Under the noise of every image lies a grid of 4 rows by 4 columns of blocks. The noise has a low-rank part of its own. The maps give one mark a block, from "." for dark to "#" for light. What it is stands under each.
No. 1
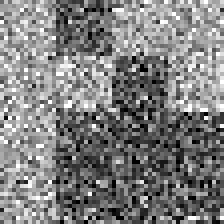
# . # #
# # . #
# . . .
# . . .
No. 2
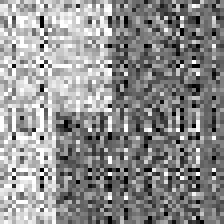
# # . .
# # . .
# . . .
# . . .
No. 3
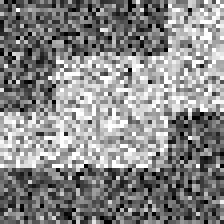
. . . #
. # # #
# # # .
. . . .
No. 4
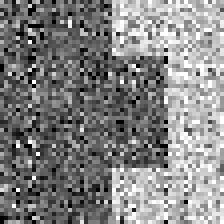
. . # #
. . . #
. . . #
. . # #
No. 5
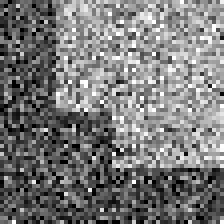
. # # #
. # # #
. . # #
. . . .
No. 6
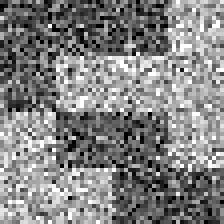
. . . #
. # # #
# . . #
# # . .
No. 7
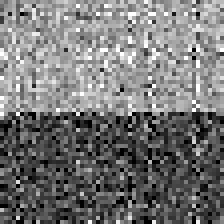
# # # #
# # # #
. . . .
. . . .
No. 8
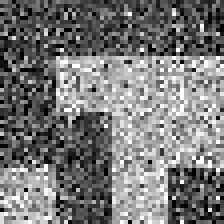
. . . .
. # # #
. . # #
# . # .
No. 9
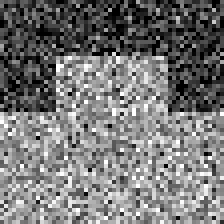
. . . .
. # # .
# # # #
# # # #
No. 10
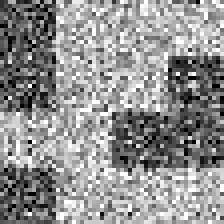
. # # #
. # # .
# # . .
. # # #
